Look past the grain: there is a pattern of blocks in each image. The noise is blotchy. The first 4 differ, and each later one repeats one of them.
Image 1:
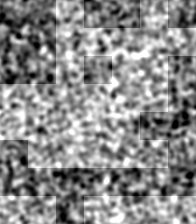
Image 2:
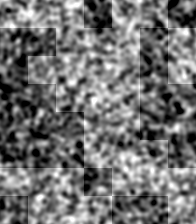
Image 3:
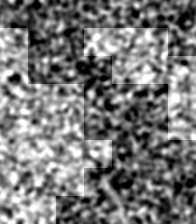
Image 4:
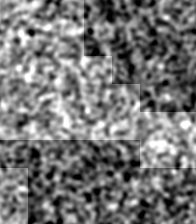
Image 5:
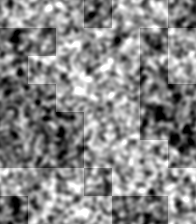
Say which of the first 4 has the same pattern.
2
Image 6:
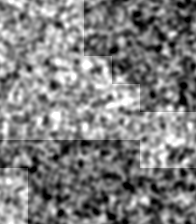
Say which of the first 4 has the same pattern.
4
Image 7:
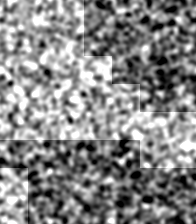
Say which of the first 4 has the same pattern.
4
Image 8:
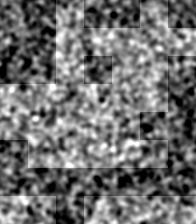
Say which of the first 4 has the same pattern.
1
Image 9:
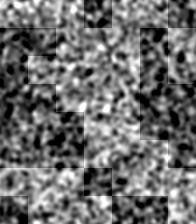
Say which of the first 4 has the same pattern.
2
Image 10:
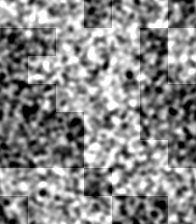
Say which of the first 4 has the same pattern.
2
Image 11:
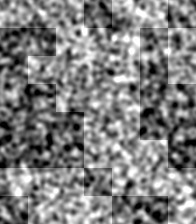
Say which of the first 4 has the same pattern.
2
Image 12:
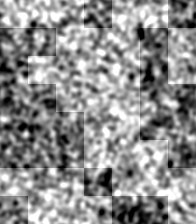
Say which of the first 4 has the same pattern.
2
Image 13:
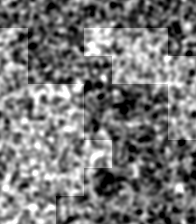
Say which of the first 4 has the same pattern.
3
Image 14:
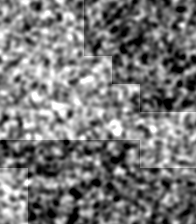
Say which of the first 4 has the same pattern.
4
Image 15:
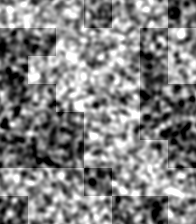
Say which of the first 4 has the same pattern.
2
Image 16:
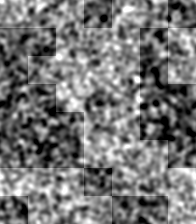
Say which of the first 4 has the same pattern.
2
